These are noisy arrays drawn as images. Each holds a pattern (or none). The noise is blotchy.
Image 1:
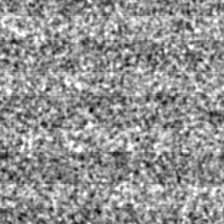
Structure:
horizontal stripes
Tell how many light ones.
4
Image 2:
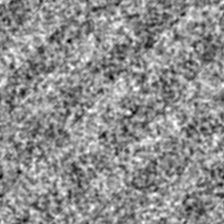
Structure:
diagonal stripes
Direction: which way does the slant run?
bottom left to top right
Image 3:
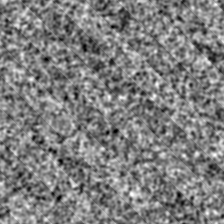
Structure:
diagonal stripes
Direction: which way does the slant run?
top left to bottom right
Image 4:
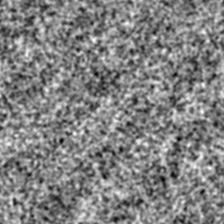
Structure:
diagonal stripes
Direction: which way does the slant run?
bottom left to top right
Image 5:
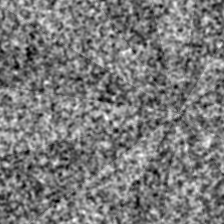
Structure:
spokes from one point
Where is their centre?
middle right
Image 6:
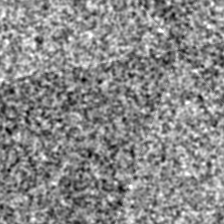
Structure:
spokes from one point
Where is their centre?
top right
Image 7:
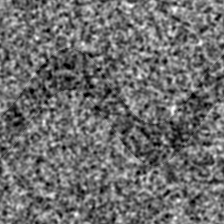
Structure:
a wavy band
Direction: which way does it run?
left to right
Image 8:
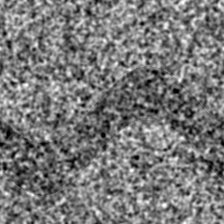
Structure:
a wavy band
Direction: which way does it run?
left to right
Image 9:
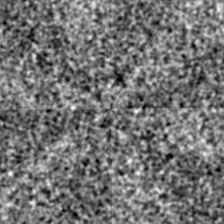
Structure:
spokes from one point
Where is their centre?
centre
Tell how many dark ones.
6
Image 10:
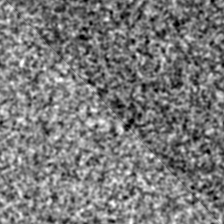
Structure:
a sharp edge
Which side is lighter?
bottom left
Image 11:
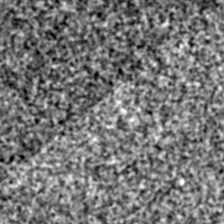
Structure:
a sharp edge
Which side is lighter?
bottom right
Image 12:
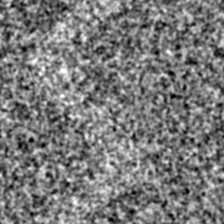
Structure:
a wavy band
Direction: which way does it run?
top to bottom
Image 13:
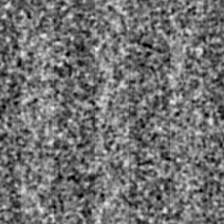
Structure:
vertical stripes
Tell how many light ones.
3
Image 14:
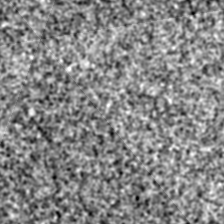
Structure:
spokes from one point
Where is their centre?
top left
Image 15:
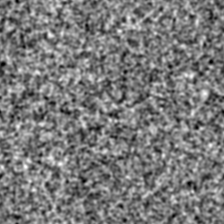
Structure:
only noise
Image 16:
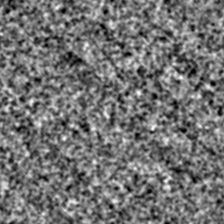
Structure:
diagonal stripes
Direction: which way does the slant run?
top left to bottom right
